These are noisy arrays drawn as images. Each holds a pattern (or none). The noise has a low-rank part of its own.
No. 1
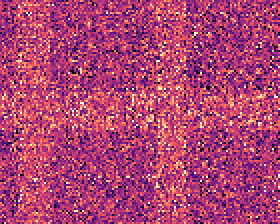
bands of rows crossing bands of columns
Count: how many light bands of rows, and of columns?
1 and 2
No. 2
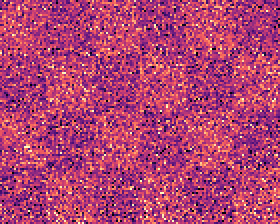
a checkerboard
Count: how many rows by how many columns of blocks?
4 by 6
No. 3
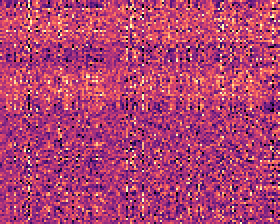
bands of rows
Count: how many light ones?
2
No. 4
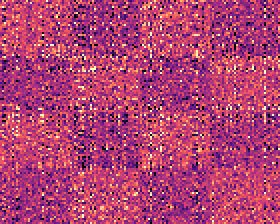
a checkerboard
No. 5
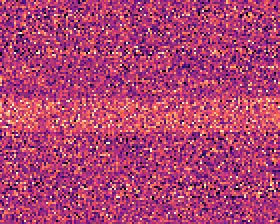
one band of rows
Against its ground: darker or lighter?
lighter
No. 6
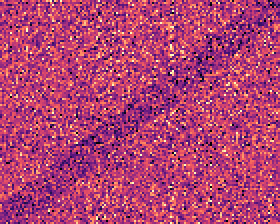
a diagonal band
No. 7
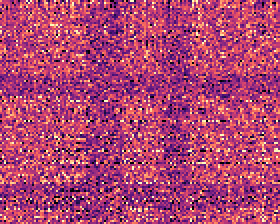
bands of rows crossing bands of columns
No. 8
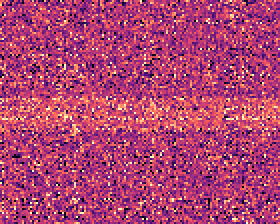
one band of rows
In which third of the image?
middle
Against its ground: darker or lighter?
lighter
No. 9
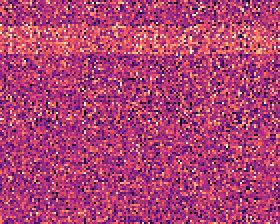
one band of rows
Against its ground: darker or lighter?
lighter
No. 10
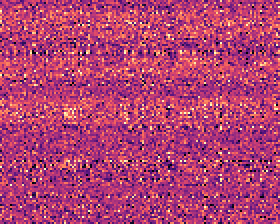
bands of rows
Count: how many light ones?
3
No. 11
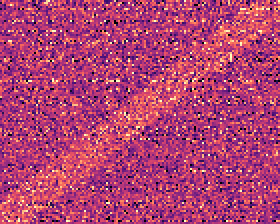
a diagonal band
